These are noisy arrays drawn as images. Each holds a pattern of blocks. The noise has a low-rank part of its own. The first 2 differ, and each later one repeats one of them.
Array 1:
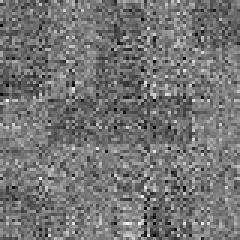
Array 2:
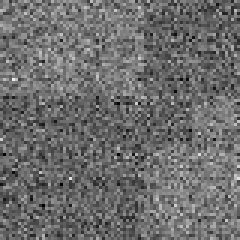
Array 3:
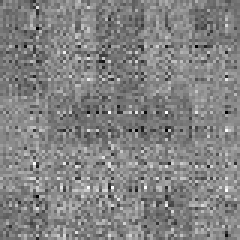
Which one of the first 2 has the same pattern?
1
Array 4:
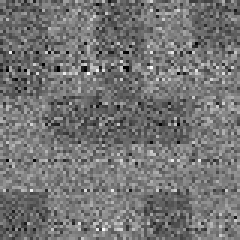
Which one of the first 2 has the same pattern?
1
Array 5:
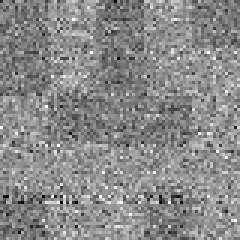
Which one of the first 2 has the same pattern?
1
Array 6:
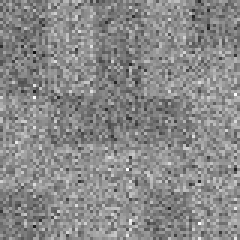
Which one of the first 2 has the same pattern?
1
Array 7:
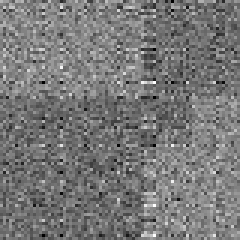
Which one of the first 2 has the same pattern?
2
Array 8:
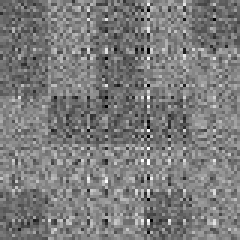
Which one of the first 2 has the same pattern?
1
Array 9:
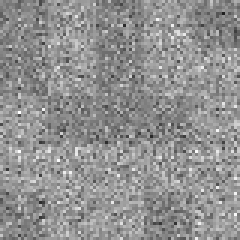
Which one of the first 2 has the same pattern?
1
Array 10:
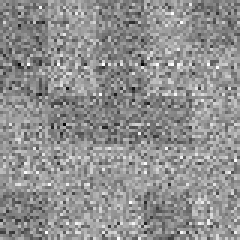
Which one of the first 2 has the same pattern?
1
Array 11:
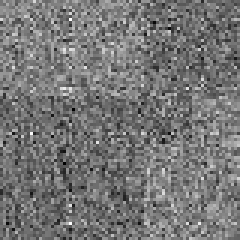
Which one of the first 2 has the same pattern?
2
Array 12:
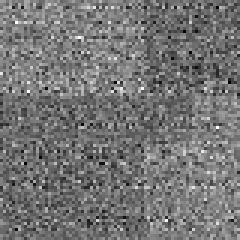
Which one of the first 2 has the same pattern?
2
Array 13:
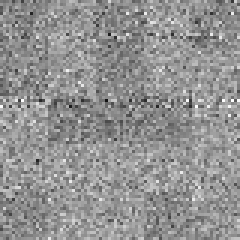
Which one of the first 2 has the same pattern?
1
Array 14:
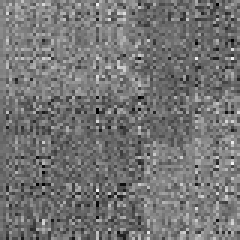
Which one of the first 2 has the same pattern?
2
